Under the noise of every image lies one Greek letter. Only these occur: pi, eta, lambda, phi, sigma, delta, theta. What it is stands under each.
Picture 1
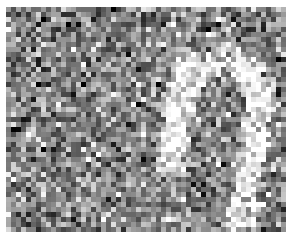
eta
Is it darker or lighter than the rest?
lighter
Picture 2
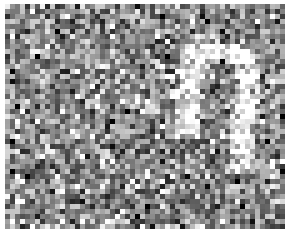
eta
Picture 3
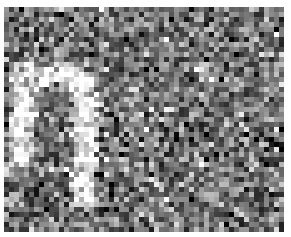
eta
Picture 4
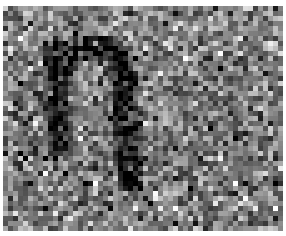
eta
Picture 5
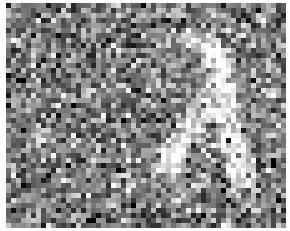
lambda
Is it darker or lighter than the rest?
lighter
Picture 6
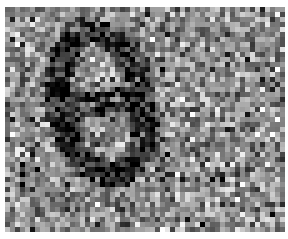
theta
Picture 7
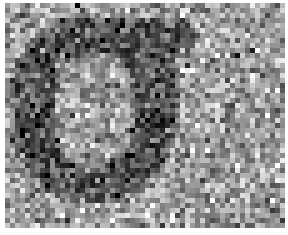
sigma
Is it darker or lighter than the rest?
darker
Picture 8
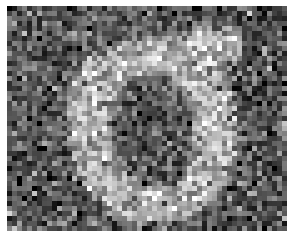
sigma
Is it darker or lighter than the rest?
lighter
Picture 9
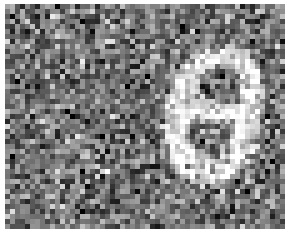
theta
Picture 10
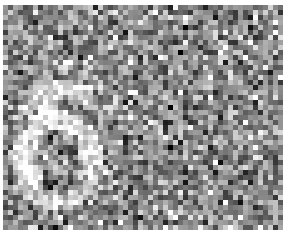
delta
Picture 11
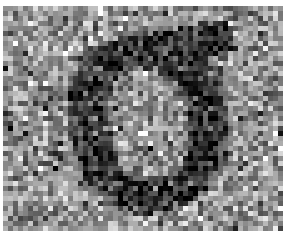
sigma
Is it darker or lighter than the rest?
darker
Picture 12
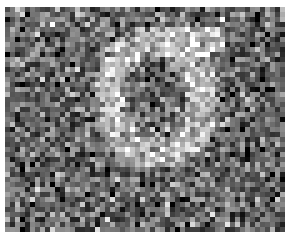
sigma
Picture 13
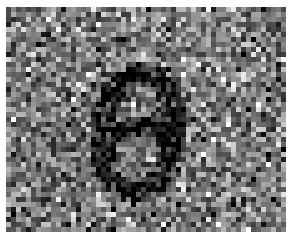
theta
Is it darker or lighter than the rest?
darker
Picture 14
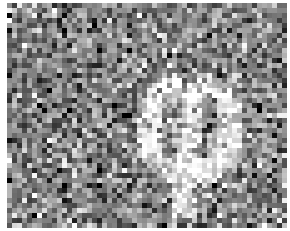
phi
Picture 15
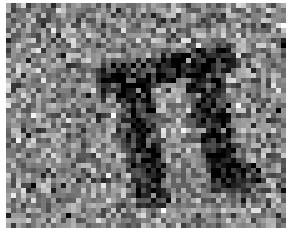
pi
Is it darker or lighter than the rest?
darker
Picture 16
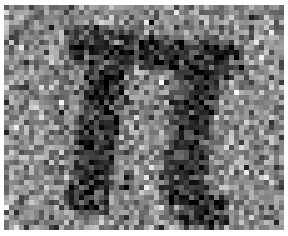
pi
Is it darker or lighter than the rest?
darker
